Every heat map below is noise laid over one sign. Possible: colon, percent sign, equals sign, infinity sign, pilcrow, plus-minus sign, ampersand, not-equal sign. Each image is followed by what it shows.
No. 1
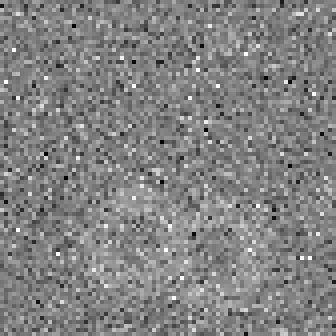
infinity sign
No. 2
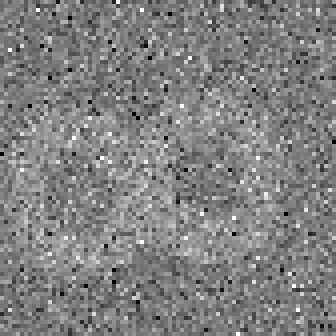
infinity sign
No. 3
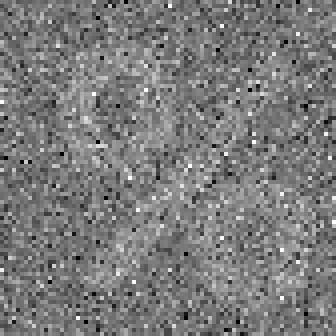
percent sign
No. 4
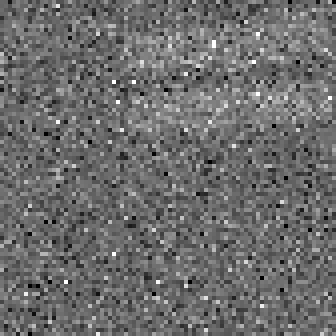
equals sign
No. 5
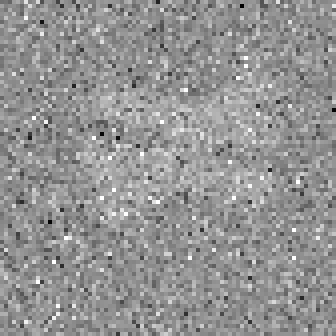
not-equal sign
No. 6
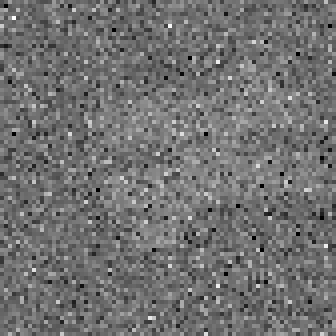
not-equal sign
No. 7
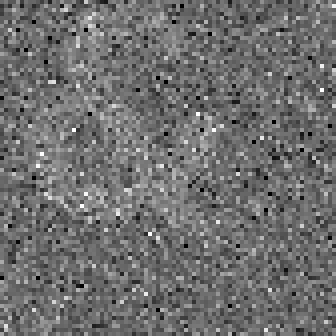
ampersand
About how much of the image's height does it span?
two thirds
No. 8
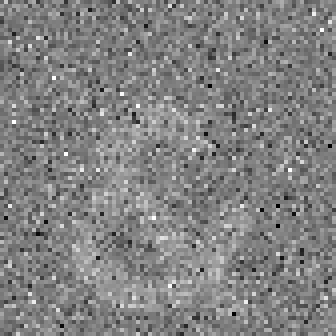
ampersand
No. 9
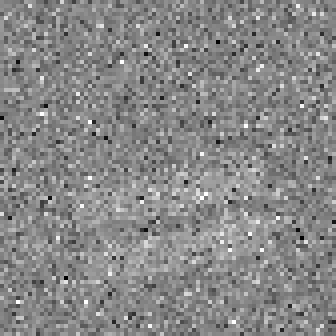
equals sign
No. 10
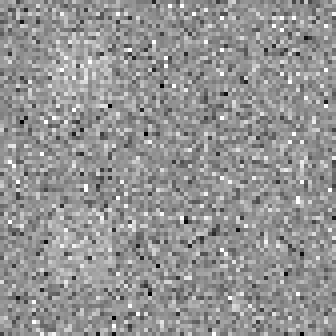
colon
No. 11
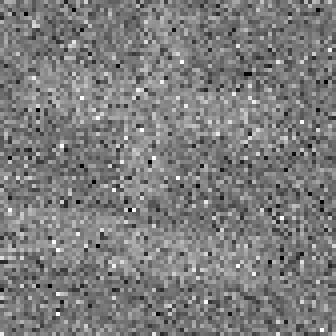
plus-minus sign
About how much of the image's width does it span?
nearly all
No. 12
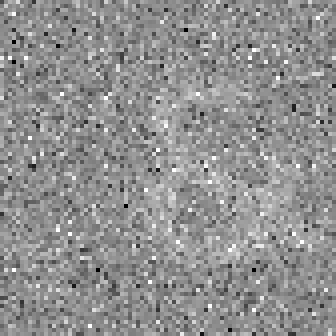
ampersand
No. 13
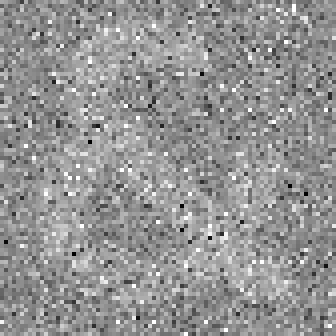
ampersand
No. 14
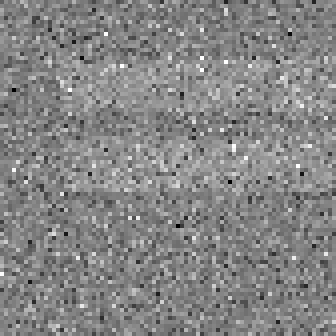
equals sign
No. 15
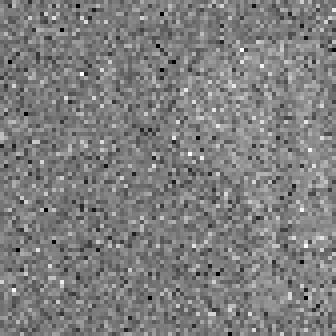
pilcrow
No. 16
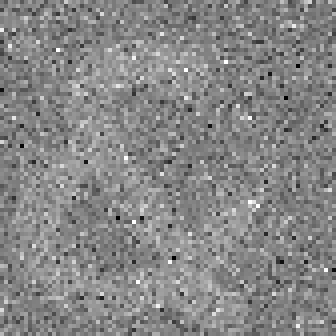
ampersand
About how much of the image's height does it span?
nearly all
